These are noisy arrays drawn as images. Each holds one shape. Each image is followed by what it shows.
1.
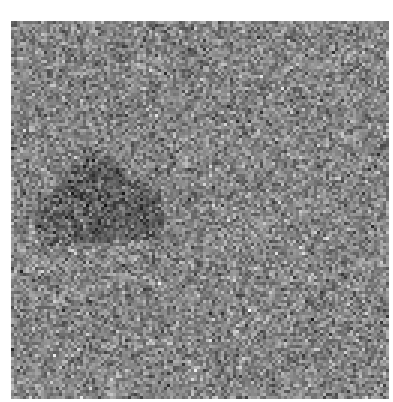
cloud
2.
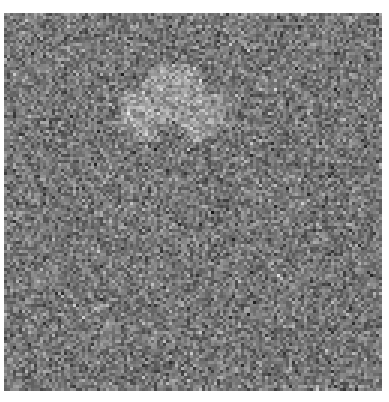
car
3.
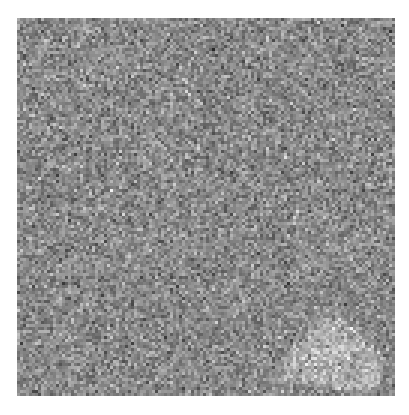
cloud
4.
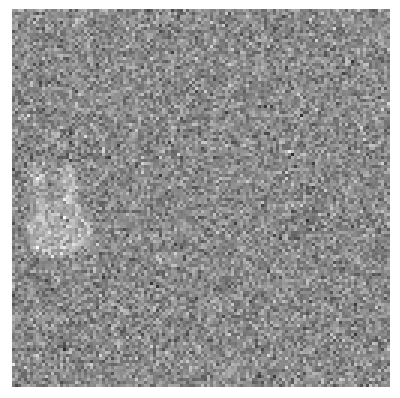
rabbit's head
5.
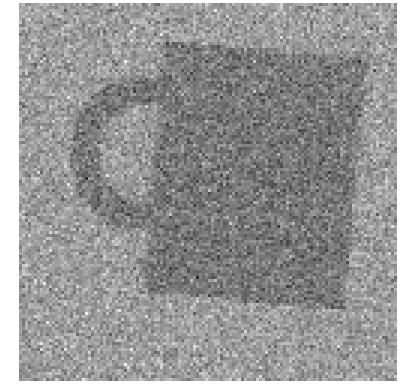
cup
